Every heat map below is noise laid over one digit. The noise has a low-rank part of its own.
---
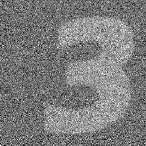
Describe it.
light 3
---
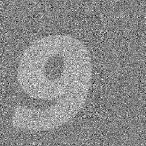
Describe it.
light 9
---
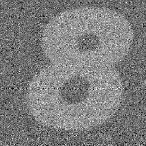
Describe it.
light 8
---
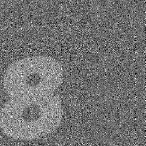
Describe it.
light 8
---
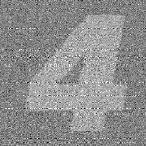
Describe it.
light 4
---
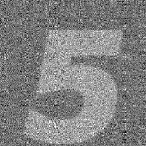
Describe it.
light 5
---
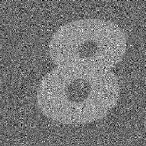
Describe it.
light 8
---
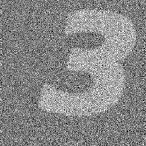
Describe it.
light 3
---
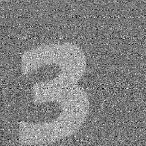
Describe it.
light 3
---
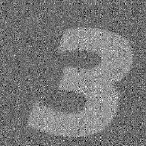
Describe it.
light 3
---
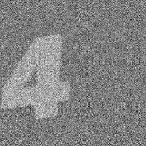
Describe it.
light 4
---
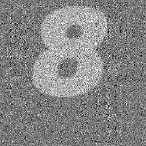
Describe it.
light 8
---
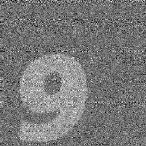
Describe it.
light 9
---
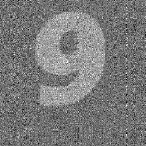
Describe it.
light 9
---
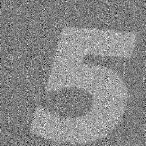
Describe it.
light 5
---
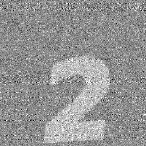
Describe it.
light 2
